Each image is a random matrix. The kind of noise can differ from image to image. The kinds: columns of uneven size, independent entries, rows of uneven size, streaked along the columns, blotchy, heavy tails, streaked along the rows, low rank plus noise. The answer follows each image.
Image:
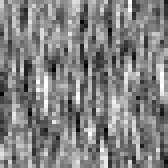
streaked along the columns
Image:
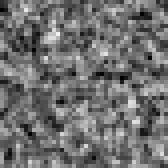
blotchy
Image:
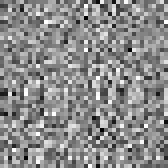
low rank plus noise
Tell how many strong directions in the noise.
two
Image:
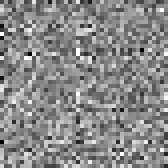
low rank plus noise
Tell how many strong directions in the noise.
three or four
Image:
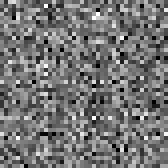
low rank plus noise
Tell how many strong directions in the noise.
five to eight
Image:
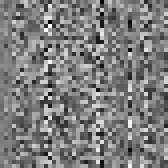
columns of uneven size
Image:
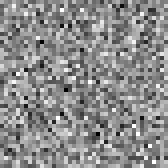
independent entries
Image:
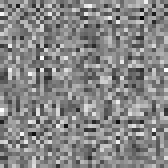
low rank plus noise
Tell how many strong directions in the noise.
one
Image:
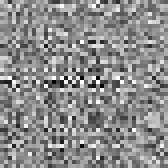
low rank plus noise
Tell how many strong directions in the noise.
two
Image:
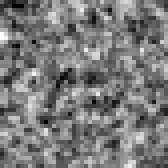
blotchy
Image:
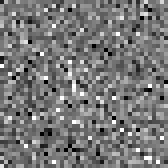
heavy tails
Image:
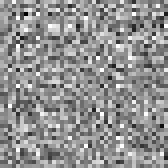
low rank plus noise
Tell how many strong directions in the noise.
two
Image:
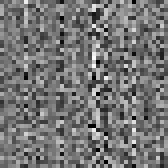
columns of uneven size
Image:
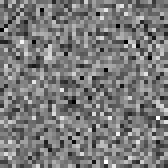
independent entries
